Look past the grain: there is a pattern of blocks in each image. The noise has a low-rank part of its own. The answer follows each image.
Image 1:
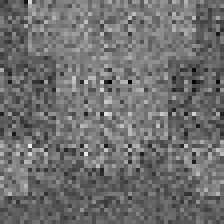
left and right mirror each other
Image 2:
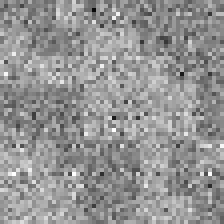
mirrored about the diagonal from the bottom left
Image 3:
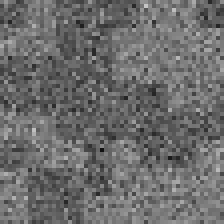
no symmetry
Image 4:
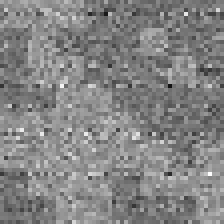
mirrored about the diagonal from the bottom left
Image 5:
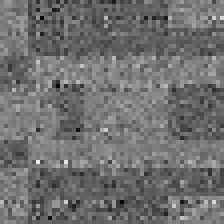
top and bottom mirror each other
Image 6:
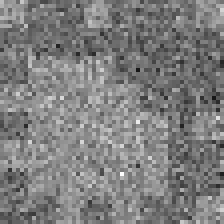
mirrored about the diagonal from the bottom left
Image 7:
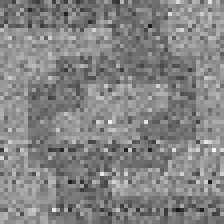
the same after a half turn
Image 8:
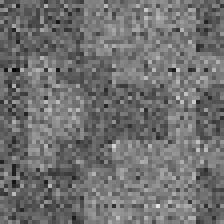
top and bottom mirror each other
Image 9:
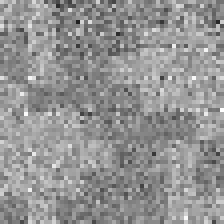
the same after a half turn
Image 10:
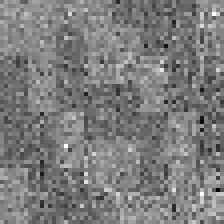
the same after a half turn
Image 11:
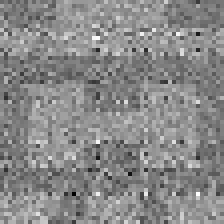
left and right mirror each other
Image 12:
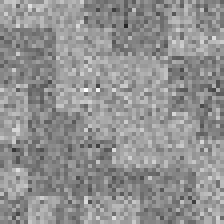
mirrored about the diagonal from the bottom left
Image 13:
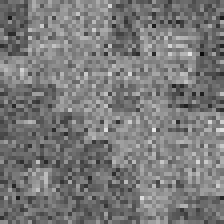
mirrored about the diagonal from the bottom left
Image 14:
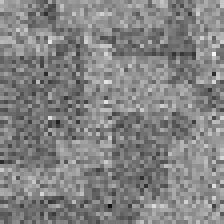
no symmetry
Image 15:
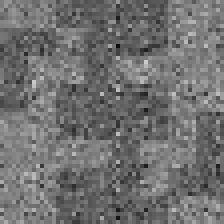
the same after a half turn
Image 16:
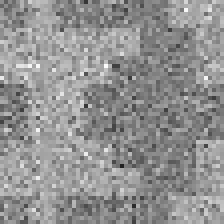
top and bottom mirror each other
